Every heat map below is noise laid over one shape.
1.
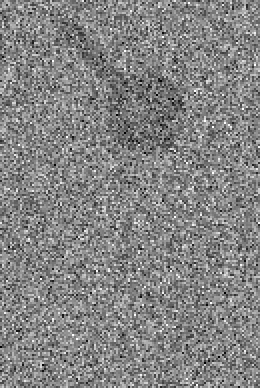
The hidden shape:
lollipop
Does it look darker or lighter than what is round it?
darker
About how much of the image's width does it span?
half
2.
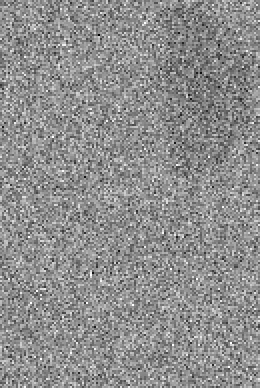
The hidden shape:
half disc
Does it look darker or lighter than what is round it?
darker
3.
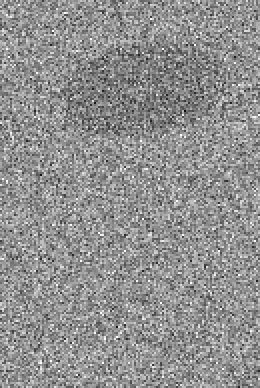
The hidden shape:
ellipse
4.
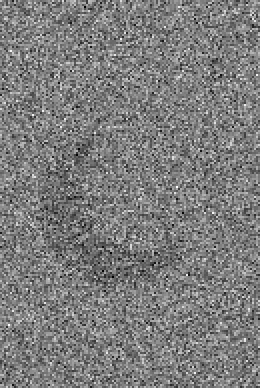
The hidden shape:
crescent
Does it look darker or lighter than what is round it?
darker
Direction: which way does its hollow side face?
up and right
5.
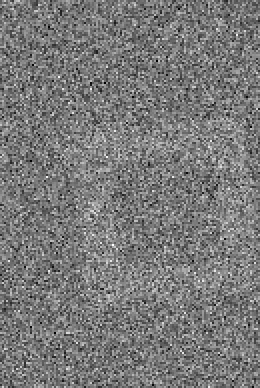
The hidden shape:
square frame
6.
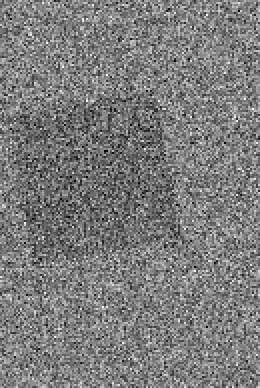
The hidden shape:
square
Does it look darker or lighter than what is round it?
darker
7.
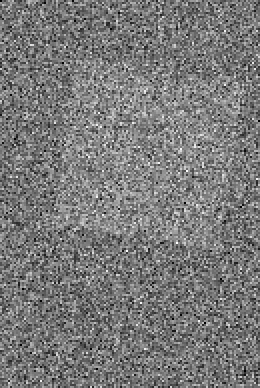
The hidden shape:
square
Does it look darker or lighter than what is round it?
lighter
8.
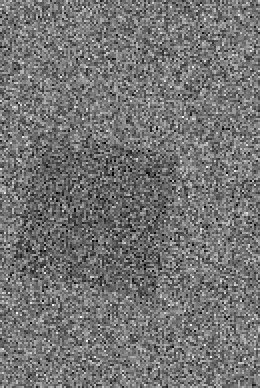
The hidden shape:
square
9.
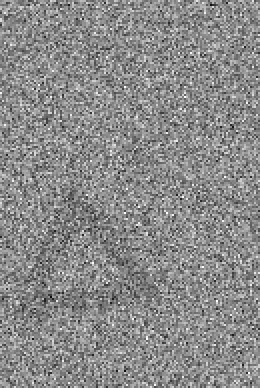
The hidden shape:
triangle frame
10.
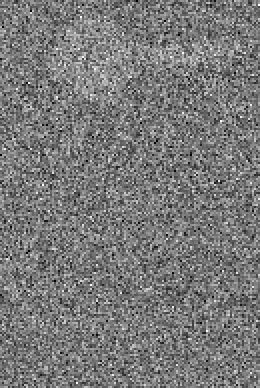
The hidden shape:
lollipop
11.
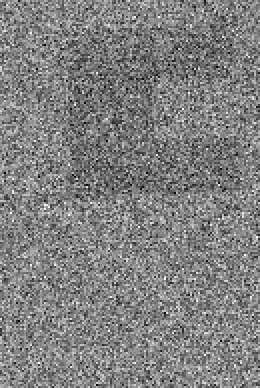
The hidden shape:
square with a notch
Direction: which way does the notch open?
right
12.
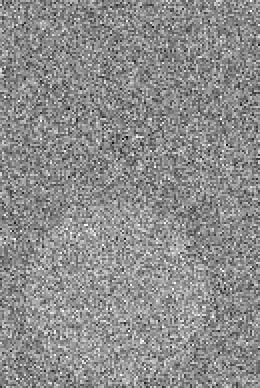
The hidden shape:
disc
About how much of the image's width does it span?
two thirds
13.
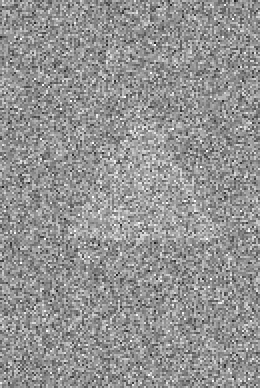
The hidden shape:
triangle
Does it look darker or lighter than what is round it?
lighter
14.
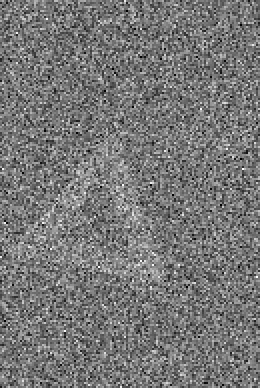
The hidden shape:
triangle frame
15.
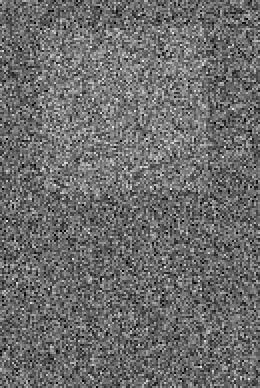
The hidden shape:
square
